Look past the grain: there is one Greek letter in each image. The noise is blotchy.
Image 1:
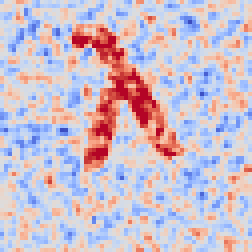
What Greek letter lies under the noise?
lambda
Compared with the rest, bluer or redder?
redder
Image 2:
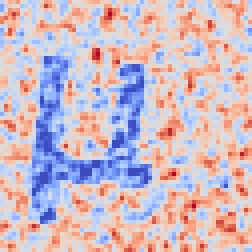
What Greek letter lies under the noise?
mu
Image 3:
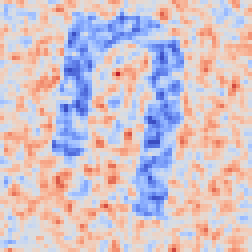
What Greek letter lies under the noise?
eta
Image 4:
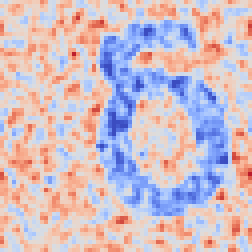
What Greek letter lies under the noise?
delta
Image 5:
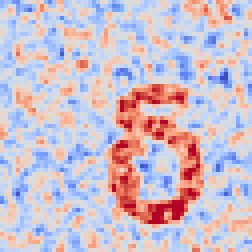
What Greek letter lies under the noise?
delta
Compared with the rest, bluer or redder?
redder
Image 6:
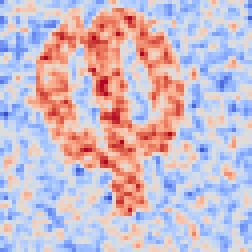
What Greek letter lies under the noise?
phi
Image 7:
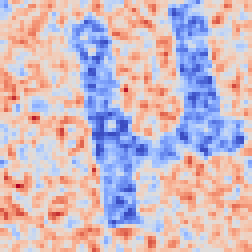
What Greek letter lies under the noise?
mu
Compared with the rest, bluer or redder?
bluer
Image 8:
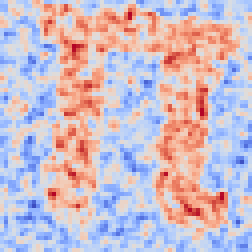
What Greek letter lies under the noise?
pi
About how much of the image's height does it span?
nearly all
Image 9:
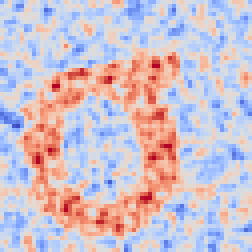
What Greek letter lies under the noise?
sigma
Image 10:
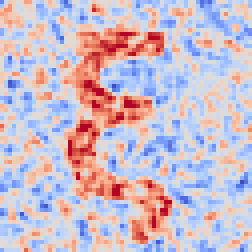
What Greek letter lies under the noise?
xi
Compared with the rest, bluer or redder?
redder
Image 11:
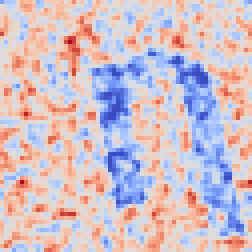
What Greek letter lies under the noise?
eta
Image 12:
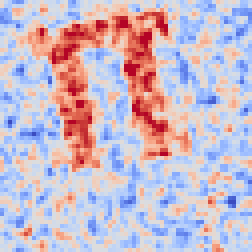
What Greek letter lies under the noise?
pi
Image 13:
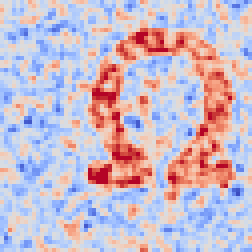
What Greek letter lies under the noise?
omega
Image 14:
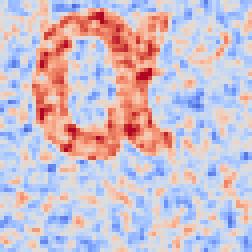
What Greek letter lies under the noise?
alpha
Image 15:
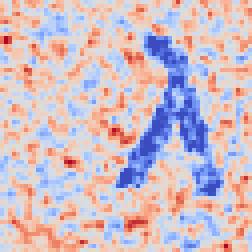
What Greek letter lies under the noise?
lambda
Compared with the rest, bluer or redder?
bluer
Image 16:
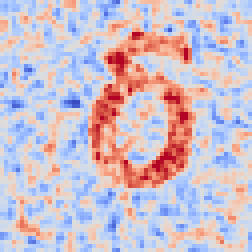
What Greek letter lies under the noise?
delta
